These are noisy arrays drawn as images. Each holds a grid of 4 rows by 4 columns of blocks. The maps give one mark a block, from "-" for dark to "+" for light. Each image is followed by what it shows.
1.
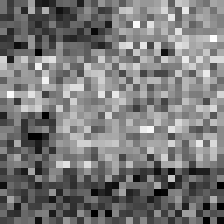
- - + +
+ + + +
- + + +
- - - -
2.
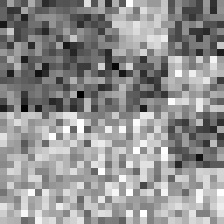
- - + -
- - - +
+ + + -
+ + + +
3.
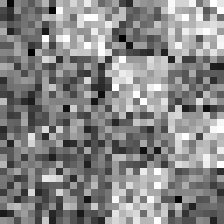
- + - +
- - + -
- - - +
- - + -
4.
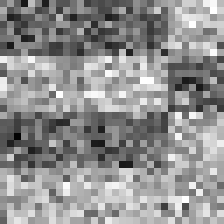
- - - +
+ + + -
- - - +
+ + + +
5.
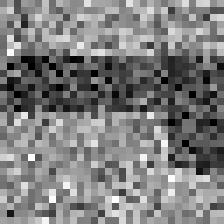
+ + + +
- - - -
+ + + -
+ + + +
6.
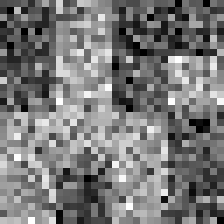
- + - -
- + - +
+ + + -
+ - + -
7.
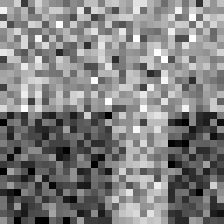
+ + + +
+ + + +
- - + -
- - + -
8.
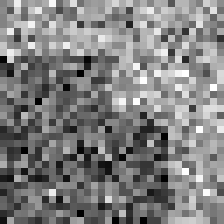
+ + + +
- - + +
- - - +
- - - +
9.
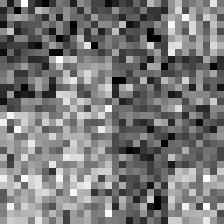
- - - +
- + - -
+ + - -
+ + - +
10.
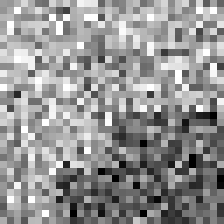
+ + + +
+ + + +
+ + - -
+ - - -
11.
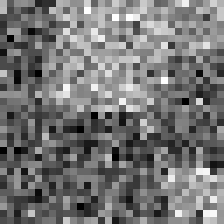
- + + +
- + + -
- - - -
- - - +
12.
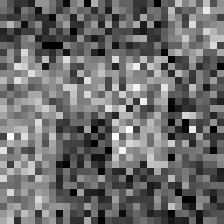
- - - +
+ + + -
+ - + -
+ - - -
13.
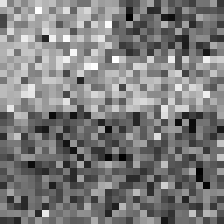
+ + - -
+ + + +
- - - -
- - - -
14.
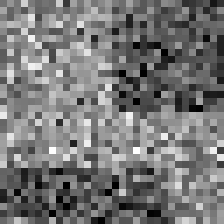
+ + - -
+ + - -
+ + + +
- - - +
